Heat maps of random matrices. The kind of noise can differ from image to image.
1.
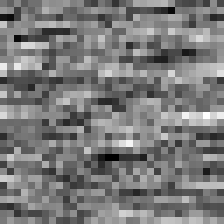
streaked along the rows
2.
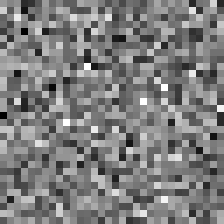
independent entries
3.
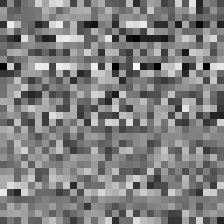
rows of uneven size
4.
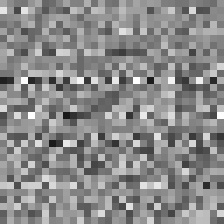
rows of uneven size
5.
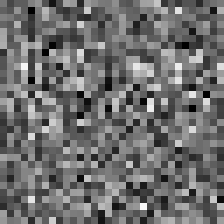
low rank plus noise
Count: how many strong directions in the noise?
five to eight
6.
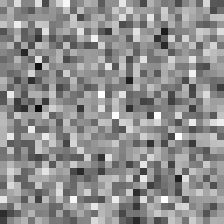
independent entries
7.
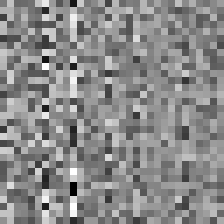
columns of uneven size
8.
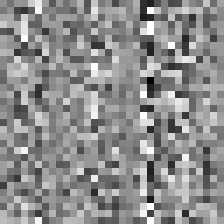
columns of uneven size
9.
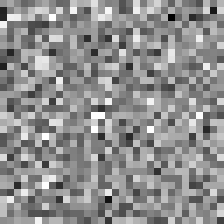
low rank plus noise
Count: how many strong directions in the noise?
five to eight
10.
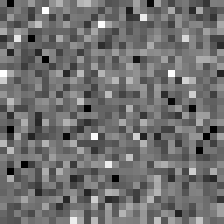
heavy tails
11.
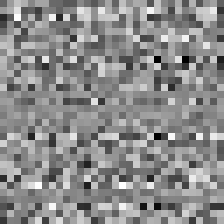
rows of uneven size
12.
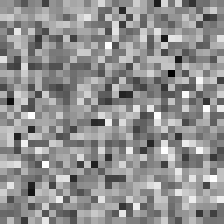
independent entries
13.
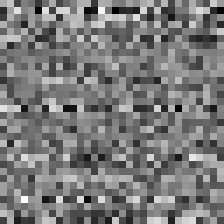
rows of uneven size
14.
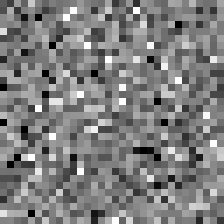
heavy tails
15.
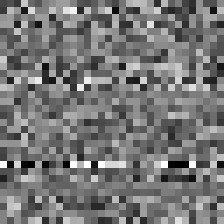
rows of uneven size
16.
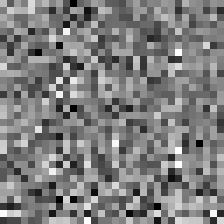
low rank plus noise
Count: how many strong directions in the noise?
three or four
